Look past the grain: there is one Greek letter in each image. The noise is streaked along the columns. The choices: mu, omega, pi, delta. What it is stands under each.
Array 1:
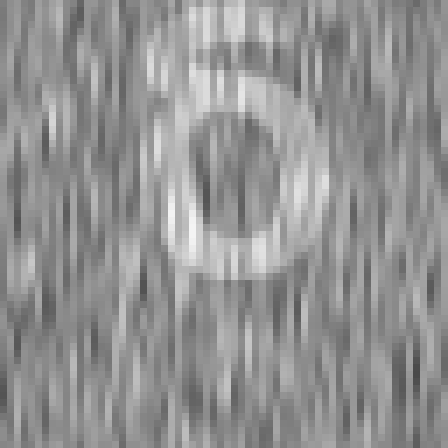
delta
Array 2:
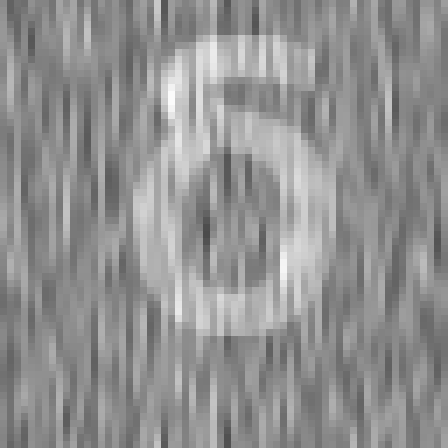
delta
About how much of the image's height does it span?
two thirds
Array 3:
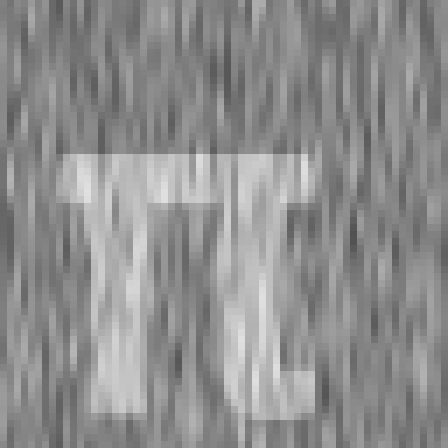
pi
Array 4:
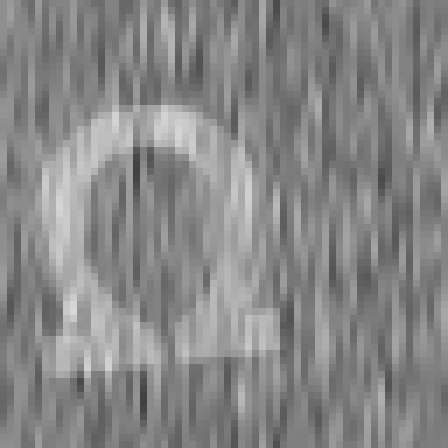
omega
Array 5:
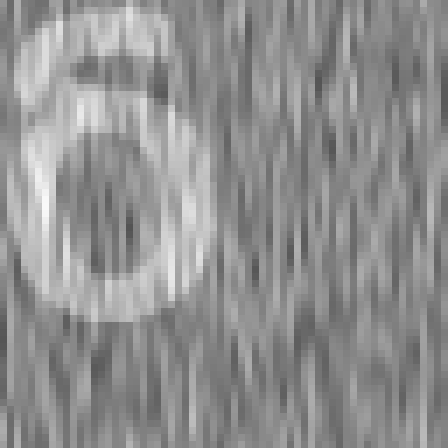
delta
